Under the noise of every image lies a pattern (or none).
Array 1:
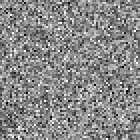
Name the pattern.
only noise
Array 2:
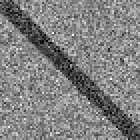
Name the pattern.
a diagonal band
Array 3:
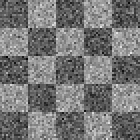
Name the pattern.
a checkerboard
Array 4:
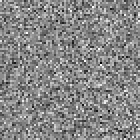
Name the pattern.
only noise
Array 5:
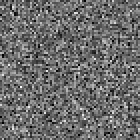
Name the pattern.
only noise
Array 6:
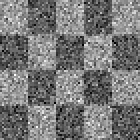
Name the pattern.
a checkerboard
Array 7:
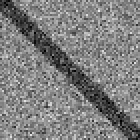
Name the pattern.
a diagonal band
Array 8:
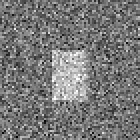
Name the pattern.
one block
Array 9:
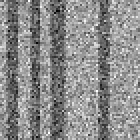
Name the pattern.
bands of columns
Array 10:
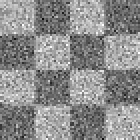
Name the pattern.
a checkerboard
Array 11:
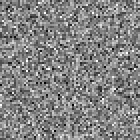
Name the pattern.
only noise
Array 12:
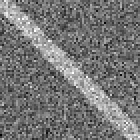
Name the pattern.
a diagonal band
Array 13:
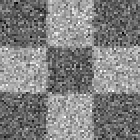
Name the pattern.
a checkerboard
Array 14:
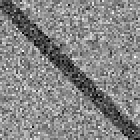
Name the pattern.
a diagonal band
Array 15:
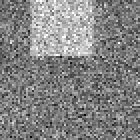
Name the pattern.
one block
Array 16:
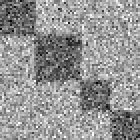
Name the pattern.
blocks along the diagonal
